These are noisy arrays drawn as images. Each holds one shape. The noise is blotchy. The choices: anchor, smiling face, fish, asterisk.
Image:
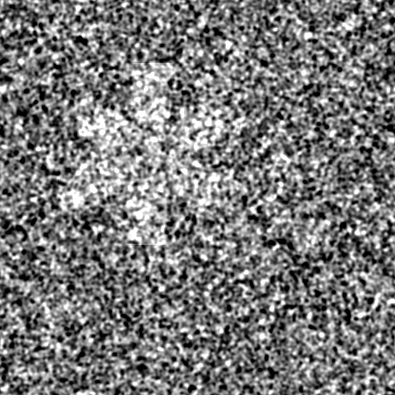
light asterisk
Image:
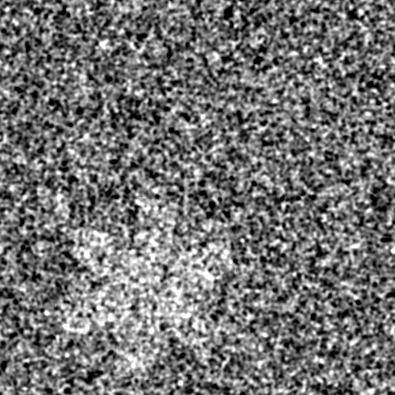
light asterisk
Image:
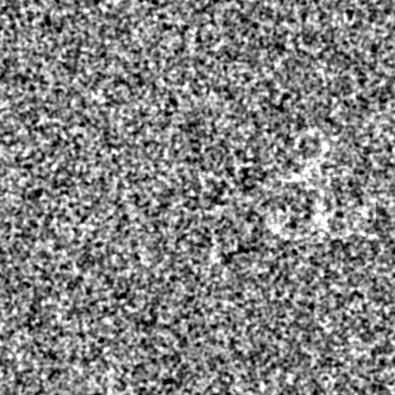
light anchor, middle right
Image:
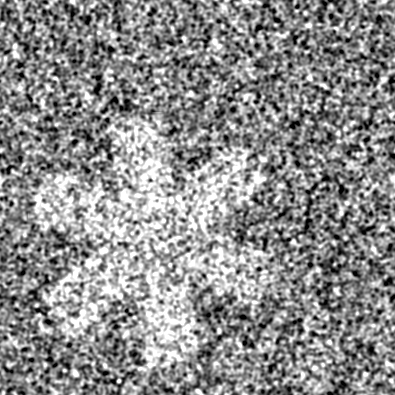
light asterisk
